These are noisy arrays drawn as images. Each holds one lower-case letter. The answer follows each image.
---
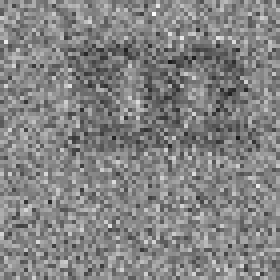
dark m
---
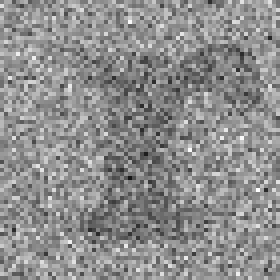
dark r
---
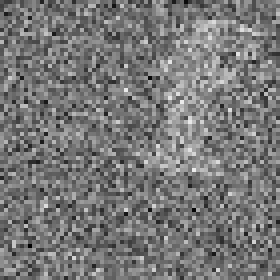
light f
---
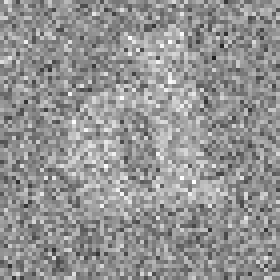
light d
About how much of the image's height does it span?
two thirds
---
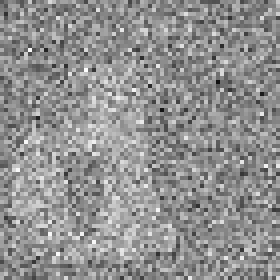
light d
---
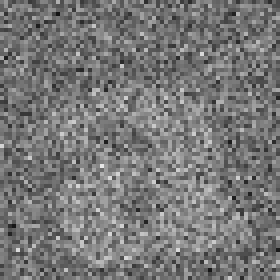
light a
